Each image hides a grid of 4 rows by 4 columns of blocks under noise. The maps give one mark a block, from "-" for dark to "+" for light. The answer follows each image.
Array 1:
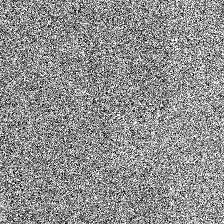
- - - +
- - - +
- - + +
- - - +
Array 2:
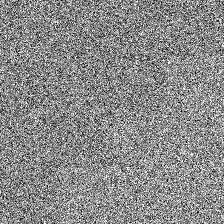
- - - -
- - - +
- - + +
- + + +
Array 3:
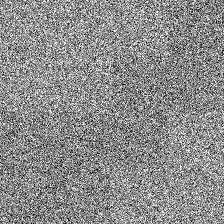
+ + + -
+ + - -
- - - +
- - + +
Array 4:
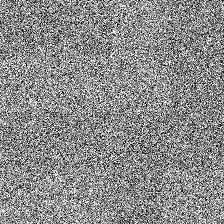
- - + -
+ + + -
- - - -
+ + - +
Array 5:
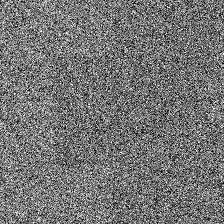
+ + - -
+ - - -
+ - - -
+ + - -
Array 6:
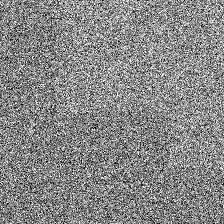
- + + +
- + + +
- - - +
- - - -
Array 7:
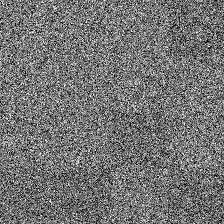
+ + + -
+ + + +
+ + - +
- - + -
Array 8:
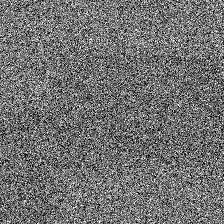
+ + + +
+ - - -
- - - -
- + + +
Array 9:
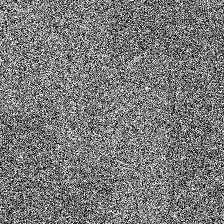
+ + - -
+ + + -
- + + -
- - + -
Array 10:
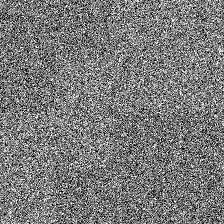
- - + +
- + + +
+ + - -
+ - - -
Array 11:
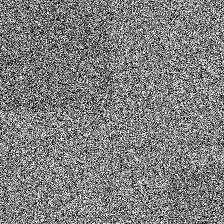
- - + +
- - + +
+ + + +
+ + + -
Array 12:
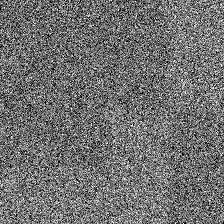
- - - +
- - - +
- - + -
+ + + -
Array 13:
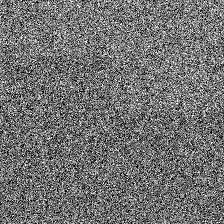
+ + + +
- - + +
- - - -
- - - -
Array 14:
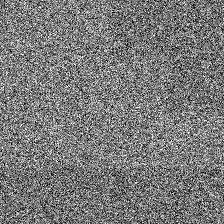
+ + - -
+ + + -
+ + + +
- - - -
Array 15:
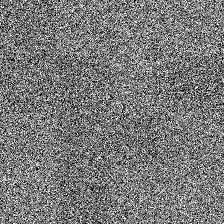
- + + +
- - + -
+ - - +
+ - + +
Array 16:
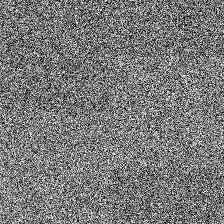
- - - -
- - + +
+ + + +
+ + - -
